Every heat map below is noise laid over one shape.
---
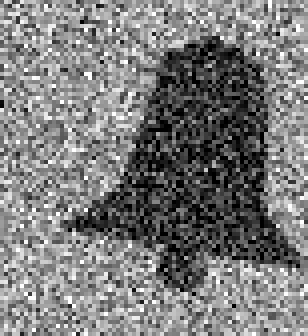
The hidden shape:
bell
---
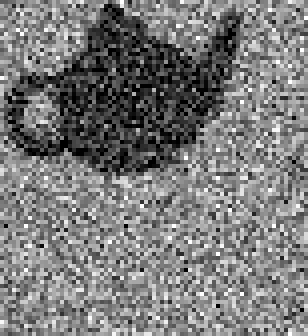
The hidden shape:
teapot
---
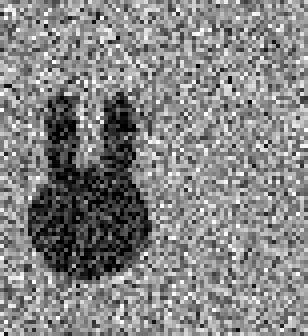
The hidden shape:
rabbit's head
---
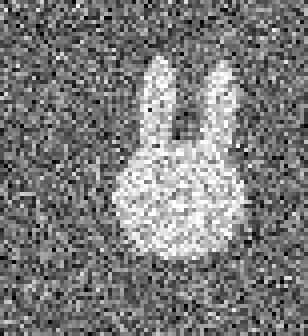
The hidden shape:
rabbit's head
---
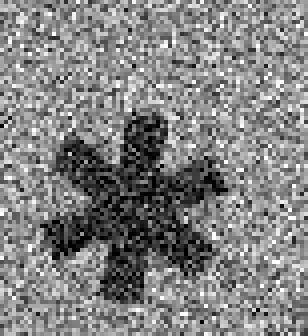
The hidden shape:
asterisk
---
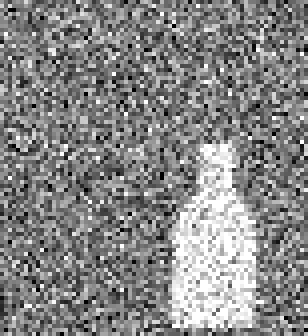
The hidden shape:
bottle
